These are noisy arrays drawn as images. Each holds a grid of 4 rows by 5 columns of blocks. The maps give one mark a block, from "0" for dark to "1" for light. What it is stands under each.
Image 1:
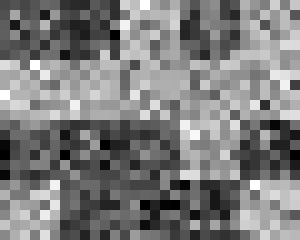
0 0 1 0 1
1 1 1 1 1
0 0 0 1 0
1 0 0 0 1
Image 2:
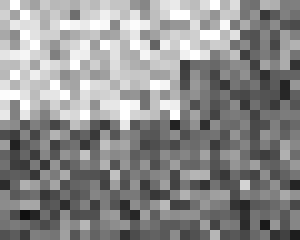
1 1 1 1 0
1 1 1 0 0
0 0 0 0 0
0 0 0 0 0
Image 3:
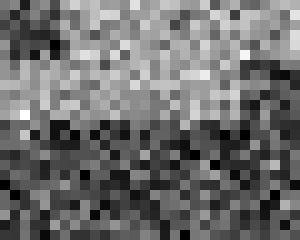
0 1 1 1 1
1 1 1 1 0
0 0 0 0 0
0 0 0 0 0
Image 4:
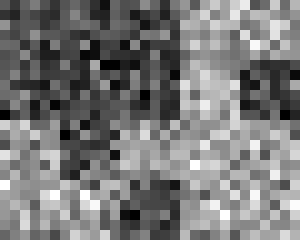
0 0 0 1 1
0 0 0 1 0
1 0 1 1 1
1 1 0 1 1
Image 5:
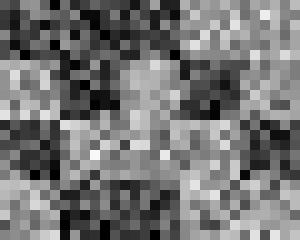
0 0 0 1 1
1 0 1 0 1
0 1 1 1 0
1 0 0 1 1
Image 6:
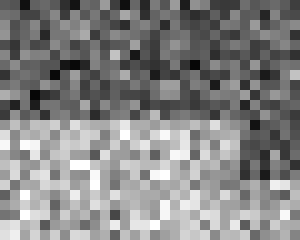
0 0 0 0 0
0 0 0 0 0
1 1 1 1 0
1 1 1 1 1
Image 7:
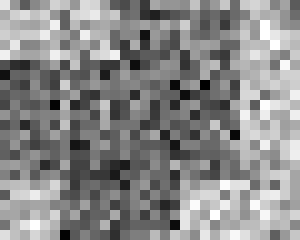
1 1 0 0 1
0 0 0 0 1
0 0 0 0 1
1 0 0 1 1
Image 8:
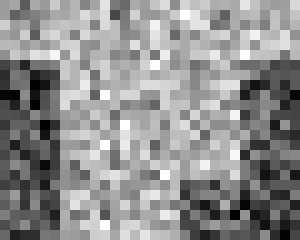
1 1 1 1 1
0 1 1 1 0
0 1 1 1 0
0 1 1 0 0
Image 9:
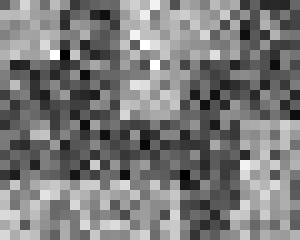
1 0 1 1 0
0 0 1 0 0
0 0 0 0 1
1 1 1 0 1
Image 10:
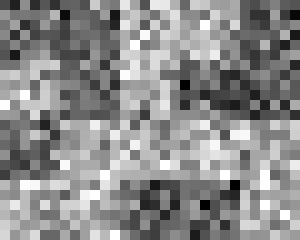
0 0 1 1 0
1 0 1 0 0
0 1 1 1 1
1 1 0 0 1
